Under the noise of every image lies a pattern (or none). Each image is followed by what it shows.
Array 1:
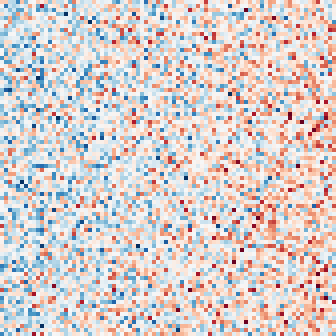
a smooth slope
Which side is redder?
right
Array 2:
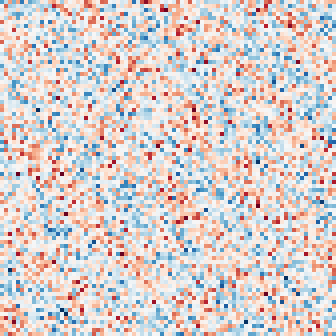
diagonal stripes
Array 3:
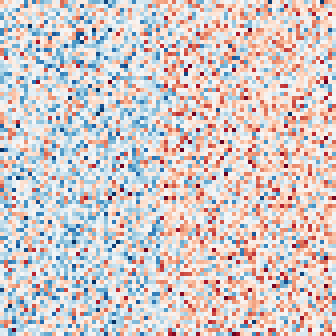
a sharp edge
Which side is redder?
right
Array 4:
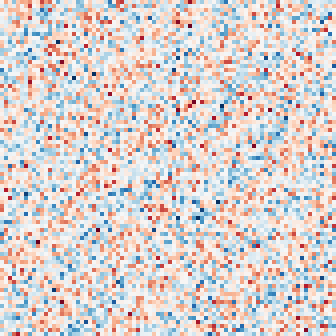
diagonal stripes
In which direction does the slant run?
bottom left to top right
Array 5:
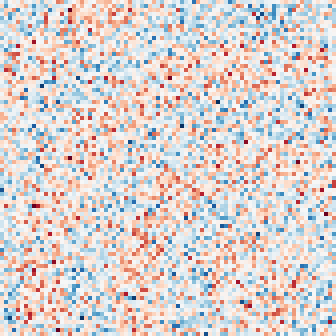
rings round one point
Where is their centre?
bottom right
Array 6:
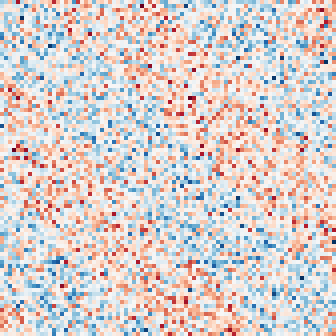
diagonal stripes
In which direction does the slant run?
top left to bottom right
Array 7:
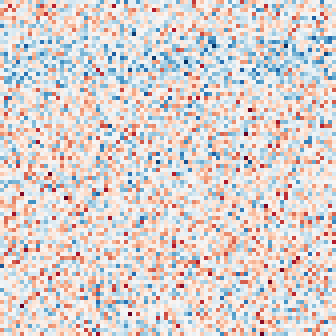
one horizontal stripe
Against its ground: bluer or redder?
bluer
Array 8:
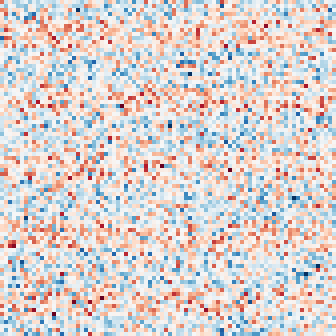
horizontal stripes
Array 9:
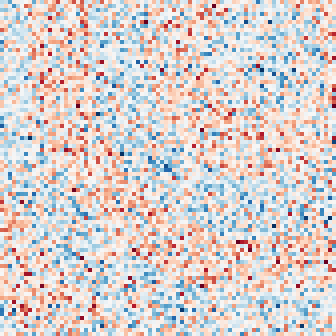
rings round one point
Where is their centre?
top right
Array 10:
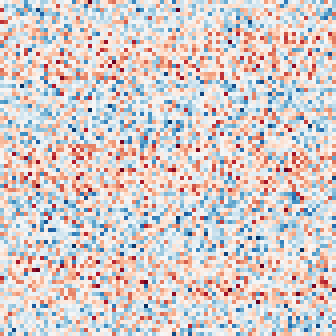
horizontal stripes
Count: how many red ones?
3
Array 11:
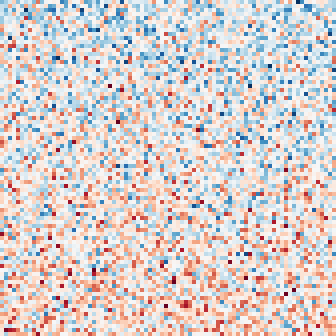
a smooth slope
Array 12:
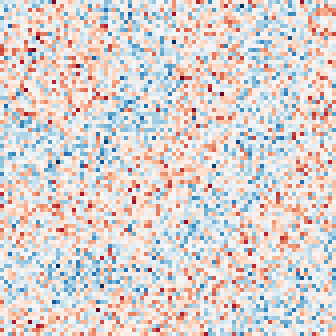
rings round one point
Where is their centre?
top left
